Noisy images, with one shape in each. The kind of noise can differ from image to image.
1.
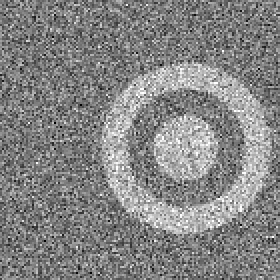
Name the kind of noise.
low rank plus noise
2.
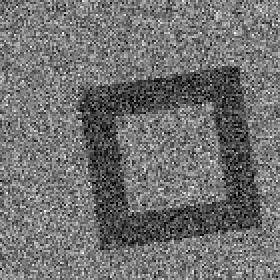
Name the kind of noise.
low rank plus noise
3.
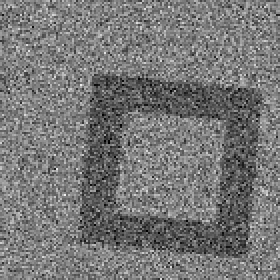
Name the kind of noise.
low rank plus noise
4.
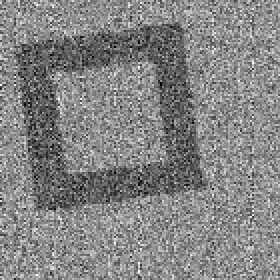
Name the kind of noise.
columns of uneven size
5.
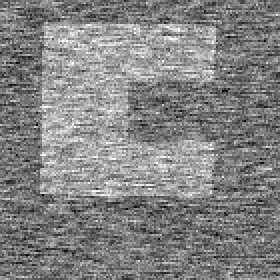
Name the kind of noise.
streaked along the rows
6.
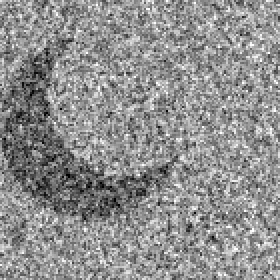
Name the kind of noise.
blotchy
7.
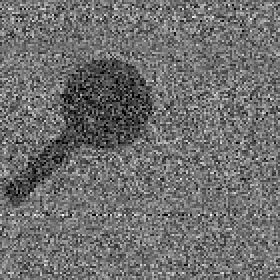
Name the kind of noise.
rows of uneven size
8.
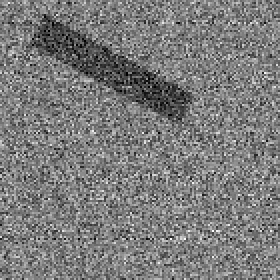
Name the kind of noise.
rows of uneven size
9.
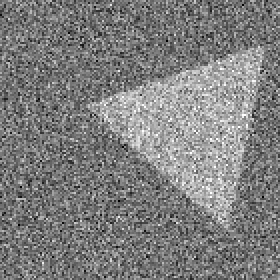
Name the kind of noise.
low rank plus noise
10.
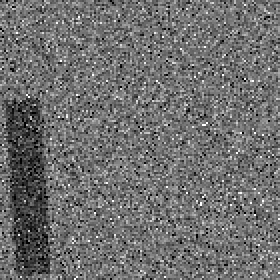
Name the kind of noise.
heavy tails
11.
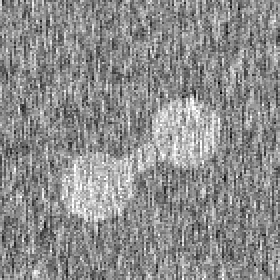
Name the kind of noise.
streaked along the columns
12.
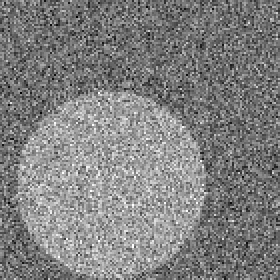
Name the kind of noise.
low rank plus noise
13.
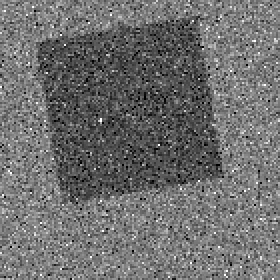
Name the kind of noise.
heavy tails
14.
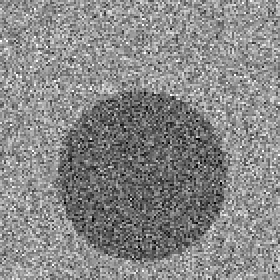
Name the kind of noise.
independent entries
